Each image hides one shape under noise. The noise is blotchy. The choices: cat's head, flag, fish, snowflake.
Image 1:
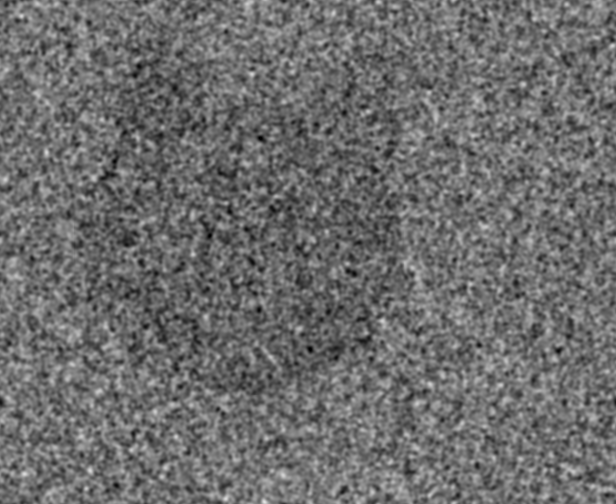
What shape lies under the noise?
cat's head
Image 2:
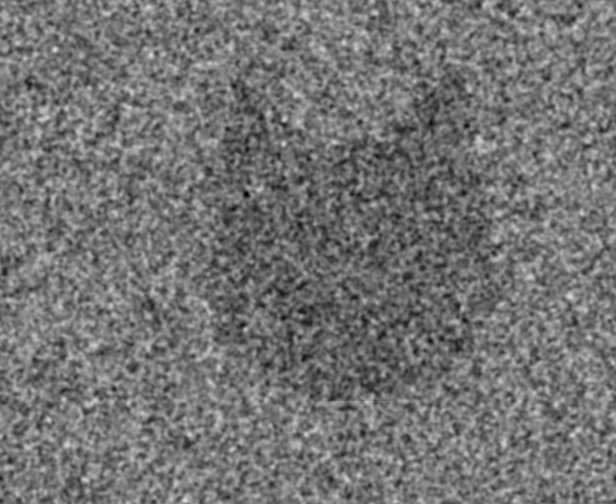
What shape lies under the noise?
cat's head
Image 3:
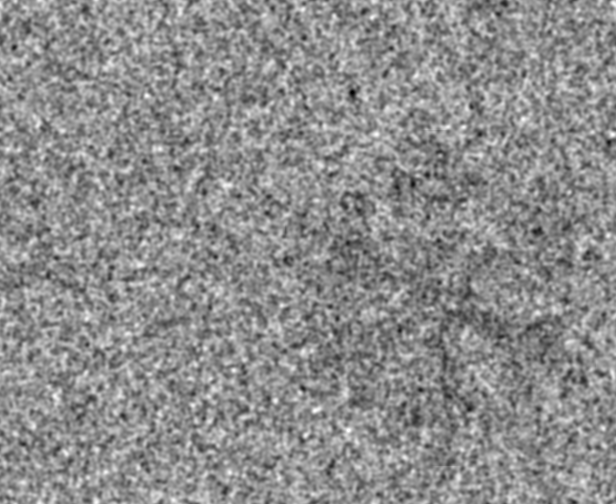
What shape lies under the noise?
snowflake
